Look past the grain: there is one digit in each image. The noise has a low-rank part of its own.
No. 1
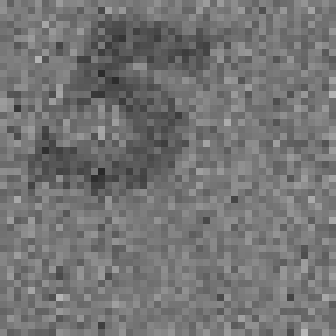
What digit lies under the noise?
5
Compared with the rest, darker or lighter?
darker
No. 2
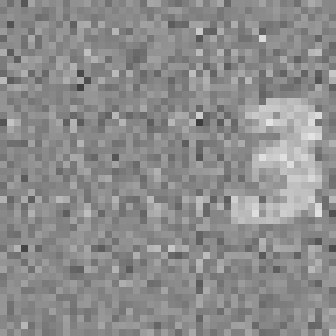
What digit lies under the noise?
3
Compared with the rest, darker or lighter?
lighter
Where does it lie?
middle right
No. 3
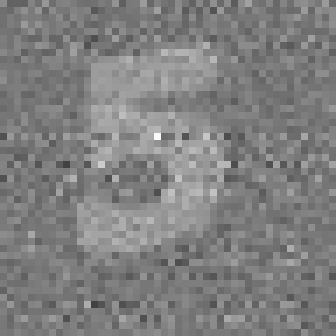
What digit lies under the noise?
5
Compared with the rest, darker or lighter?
lighter
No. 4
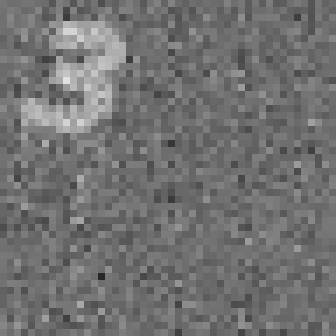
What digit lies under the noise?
3
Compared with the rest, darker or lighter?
lighter
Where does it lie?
top left
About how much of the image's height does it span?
a third
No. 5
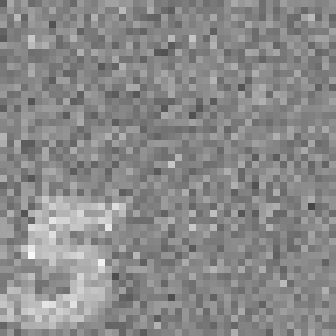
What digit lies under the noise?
5
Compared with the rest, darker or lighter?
lighter
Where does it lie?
bottom left
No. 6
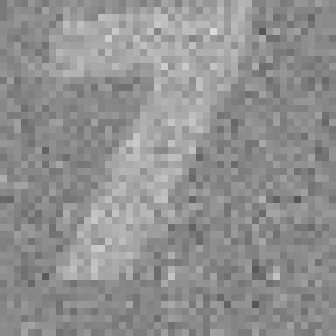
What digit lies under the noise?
7
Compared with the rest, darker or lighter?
lighter
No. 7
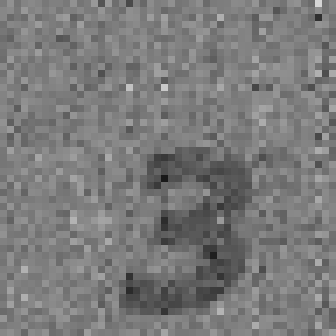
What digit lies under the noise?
3
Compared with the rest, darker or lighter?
darker
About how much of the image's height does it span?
half
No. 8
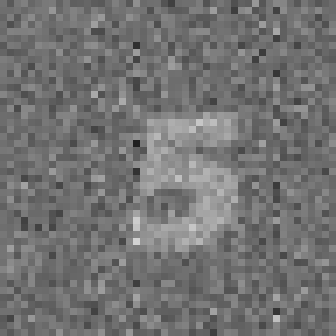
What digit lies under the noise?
5
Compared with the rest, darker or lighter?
lighter
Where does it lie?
centre
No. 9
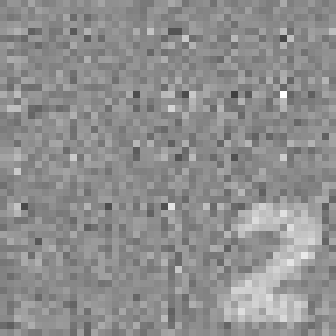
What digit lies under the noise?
2
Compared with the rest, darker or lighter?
lighter
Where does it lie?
bottom right
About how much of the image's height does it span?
a third
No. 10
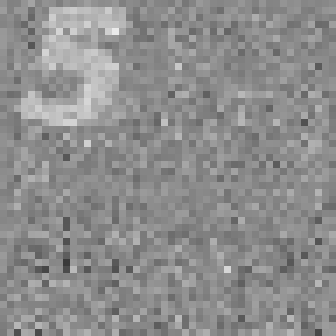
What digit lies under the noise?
5
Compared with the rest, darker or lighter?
lighter
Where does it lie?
top left
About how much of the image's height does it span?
a third
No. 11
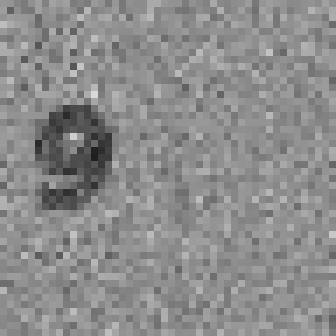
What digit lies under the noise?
9
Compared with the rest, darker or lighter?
darker
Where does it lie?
middle left
